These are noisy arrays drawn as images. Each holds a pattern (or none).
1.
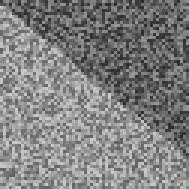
a sharp edge
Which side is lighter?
bottom left
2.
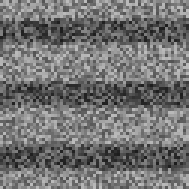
horizontal stripes
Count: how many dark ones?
3
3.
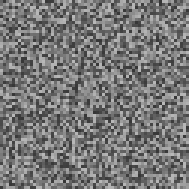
only noise
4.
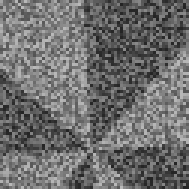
spokes from one point
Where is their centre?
bottom middle
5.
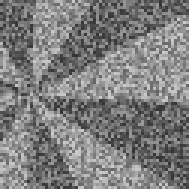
spokes from one point
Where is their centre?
middle left
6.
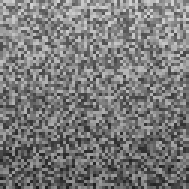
a smooth slope
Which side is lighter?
top
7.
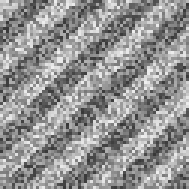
diagonal stripes
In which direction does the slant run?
bottom left to top right
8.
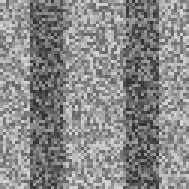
vertical stripes
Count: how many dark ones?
2
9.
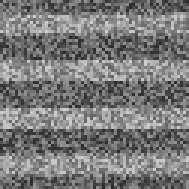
horizontal stripes
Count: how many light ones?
4
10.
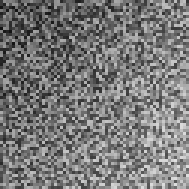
a smooth slope
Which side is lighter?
bottom right
